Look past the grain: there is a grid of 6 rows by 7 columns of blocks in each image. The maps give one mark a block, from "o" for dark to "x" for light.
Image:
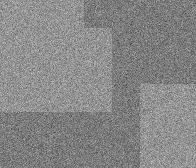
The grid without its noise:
x x x o o o o
x x x x o o o
x x x x o o o
x x x x o x x
o o o o o x x
o o o o o x x
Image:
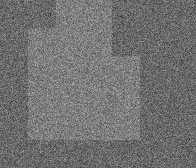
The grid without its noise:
o o x x o o o
o x x x o o o
o x x x x o o
o x x x x o o
o x x x x o o
o o o o o o o
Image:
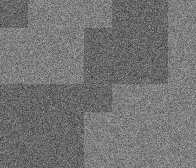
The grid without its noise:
o x x x o o x
x x x o o o x
x x x o o o x
o o o o x x x
o o o x x x x
o o o x x x x
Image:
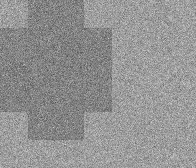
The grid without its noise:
x o o x x x x
o o o o x x x
o o o o x x x
o o o o x x x
x o o x x x x
x x x x x x x
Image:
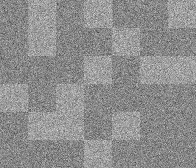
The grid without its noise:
o x o x o o x
o x o o x o o
o o o x o x x
x o x o o o o
o x x o x o o
o o o x o o o
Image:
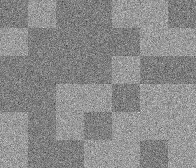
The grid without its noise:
o x o o x x o
x o o o o x x
o o o o x o o
o o x x o x x
x o x o x x x
x o o x x o x
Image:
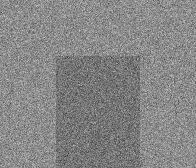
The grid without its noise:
x x x x x x x
x x x x x x x
x x o o o x x
x x o o o x x
x x o o o x x
x x o o o x x
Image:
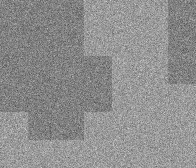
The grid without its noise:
o o o x x x o
o o o x x x o
o o o o x x o
o o o o x x x
x o o x x x x
x x x x x x x
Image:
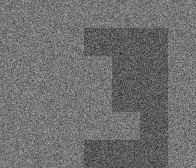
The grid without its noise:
x x x x x x x
x x x o o o x
x x x x o o x
x x x x o o x
x x x x x o x
x x x o o o x
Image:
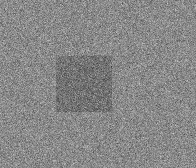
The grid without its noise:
x x x x x x x
x x x x x x x
x x o o x x x
x x o o x x x
x x x x x x x
x x x x x x x
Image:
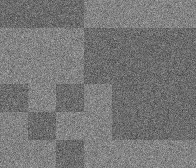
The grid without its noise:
o o o x x x x
x x x o o o o
x x x o o o o
o x o x o o o
x o x x o o o
x x o x x x x
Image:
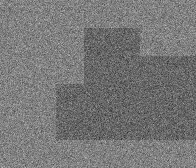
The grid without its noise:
x x x x x x x
x x x o o x x
x x x o o o o
x x o o o o o
x x o o o o o
x x x x x x x
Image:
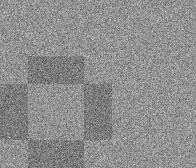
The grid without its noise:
x x x x x x x
x x x x x x x
x o o x x x x
o x x o x x x
o x x o x x x
x o o x x x x
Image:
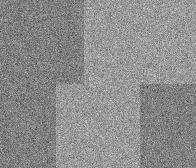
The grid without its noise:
o o o x x x x
o o o x x x x
o o o x x x x
o o x x x o o
o o x x x o o
o o x x x o o
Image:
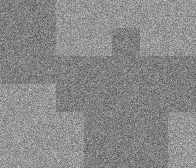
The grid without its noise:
o o x x x x x
o o x x o x x
o o o o o o o
x x o o o o o
x x x o o o x
x x x o o o x
